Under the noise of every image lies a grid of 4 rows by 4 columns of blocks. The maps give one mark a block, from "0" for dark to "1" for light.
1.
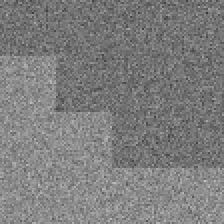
0 0 0 0
1 0 0 0
1 1 0 0
1 1 1 1
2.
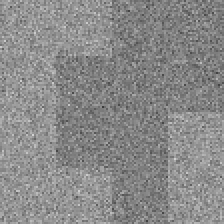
1 1 0 0
1 0 0 0
1 0 0 1
1 1 0 1
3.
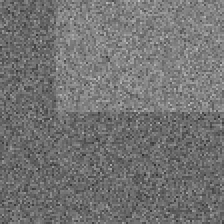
0 1 1 1
0 1 1 1
0 0 0 0
0 0 0 0
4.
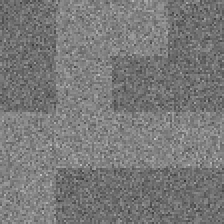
0 1 1 0
0 1 0 0
1 1 1 1
1 0 0 0
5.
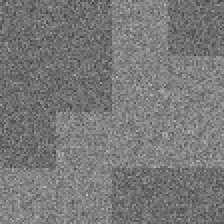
0 0 1 0
0 0 1 1
0 1 1 1
1 1 0 0
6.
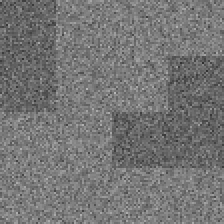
0 1 1 1
0 1 1 0
1 1 0 0
1 1 1 1
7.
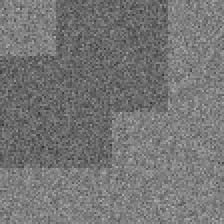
1 0 0 1
0 0 0 1
0 0 1 1
1 1 1 1
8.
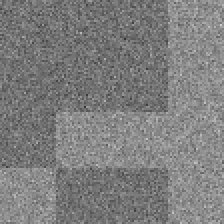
0 0 0 1
0 0 0 1
0 1 1 1
1 0 0 1
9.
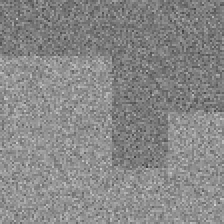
0 0 0 0
1 1 0 0
1 1 0 1
1 1 1 1
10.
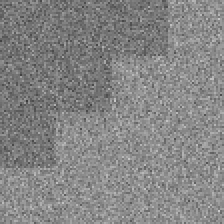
0 0 0 1
0 0 1 1
0 1 1 1
1 1 1 1
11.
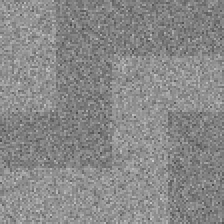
1 0 0 0
1 0 1 1
0 0 1 0
1 1 1 0
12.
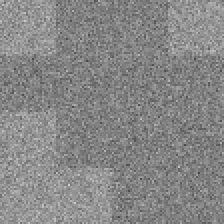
1 0 0 1
0 0 0 0
1 0 0 0
1 1 0 0
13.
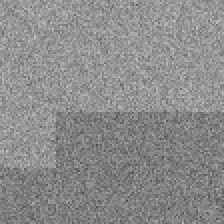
1 1 1 1
1 1 1 1
1 0 0 0
0 0 0 0
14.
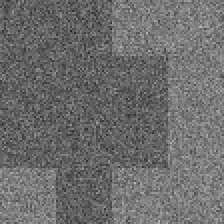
0 0 1 1
0 0 0 1
0 0 0 1
1 0 1 1
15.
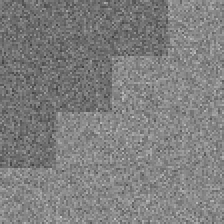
0 0 0 1
0 0 1 1
0 1 1 1
1 1 1 1
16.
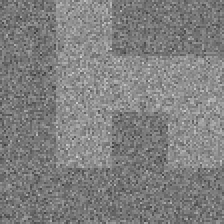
0 1 0 0
0 1 1 1
0 1 0 1
0 0 0 0
